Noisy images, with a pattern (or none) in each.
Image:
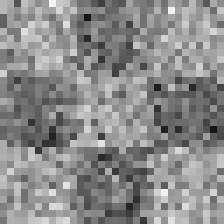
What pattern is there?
a checkerboard
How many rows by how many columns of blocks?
3 by 3
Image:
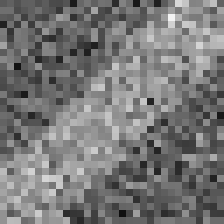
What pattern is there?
a diagonal band
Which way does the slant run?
bottom left to top right
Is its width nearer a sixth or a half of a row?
a half
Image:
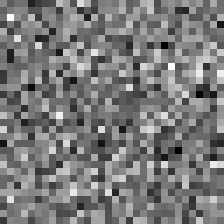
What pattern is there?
only noise
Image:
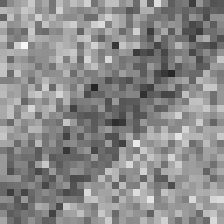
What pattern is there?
a diagonal band
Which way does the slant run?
bottom left to top right
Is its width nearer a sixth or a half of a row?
a half
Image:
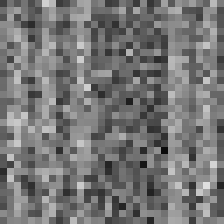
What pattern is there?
bands of columns
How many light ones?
5
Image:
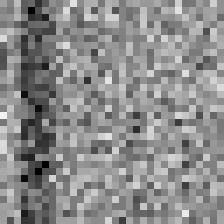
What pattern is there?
one band of columns
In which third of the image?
left
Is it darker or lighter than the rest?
darker
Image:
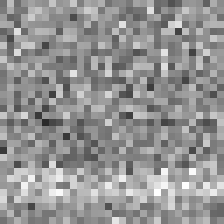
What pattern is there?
one band of rows
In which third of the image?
bottom
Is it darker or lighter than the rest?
lighter
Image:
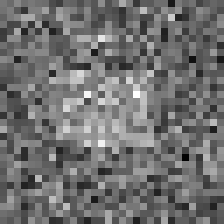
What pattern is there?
one block
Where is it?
centre
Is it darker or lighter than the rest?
lighter
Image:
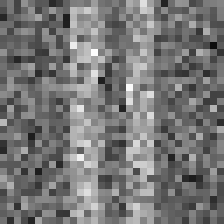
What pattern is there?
bands of columns
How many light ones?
2
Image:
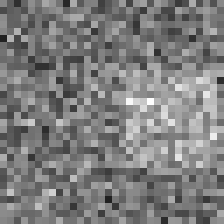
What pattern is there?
one block
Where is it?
middle right
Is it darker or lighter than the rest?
lighter
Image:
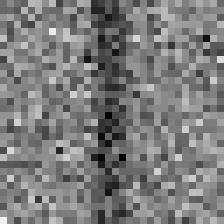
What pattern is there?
one band of columns
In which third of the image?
middle
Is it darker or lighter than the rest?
darker
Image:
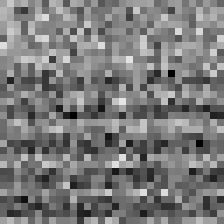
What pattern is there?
bands of rows
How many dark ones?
5
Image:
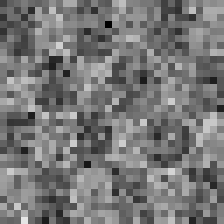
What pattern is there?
a checkerboard
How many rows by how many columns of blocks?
4 by 6
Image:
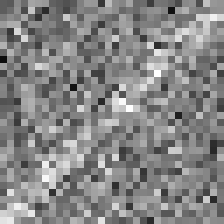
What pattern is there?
a diagonal band
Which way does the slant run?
bottom left to top right
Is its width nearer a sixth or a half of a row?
a sixth
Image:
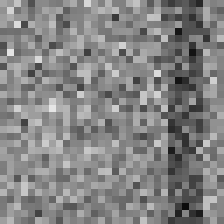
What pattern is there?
one band of columns
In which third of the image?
right
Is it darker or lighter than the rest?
darker
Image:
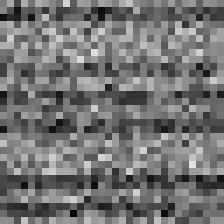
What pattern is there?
bands of rows
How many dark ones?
6
